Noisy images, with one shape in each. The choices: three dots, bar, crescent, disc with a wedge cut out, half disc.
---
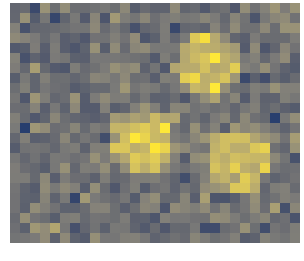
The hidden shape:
three dots
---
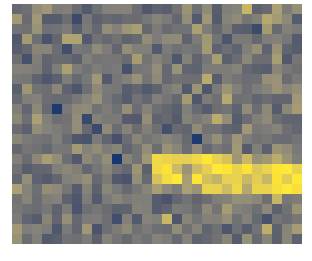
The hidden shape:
bar
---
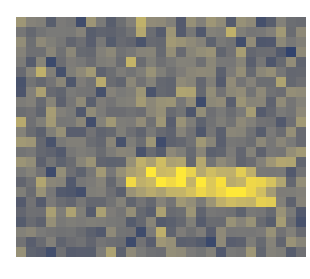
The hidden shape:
bar
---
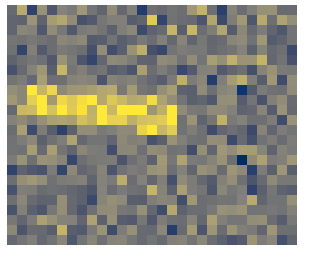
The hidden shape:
bar
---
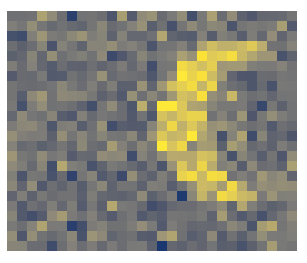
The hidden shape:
crescent
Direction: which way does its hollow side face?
right
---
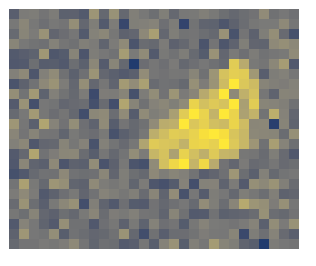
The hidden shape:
half disc
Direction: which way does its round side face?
down and right
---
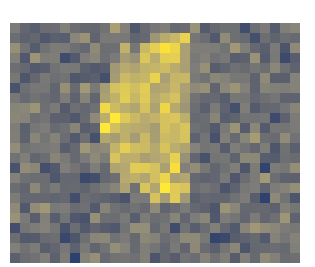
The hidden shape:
half disc
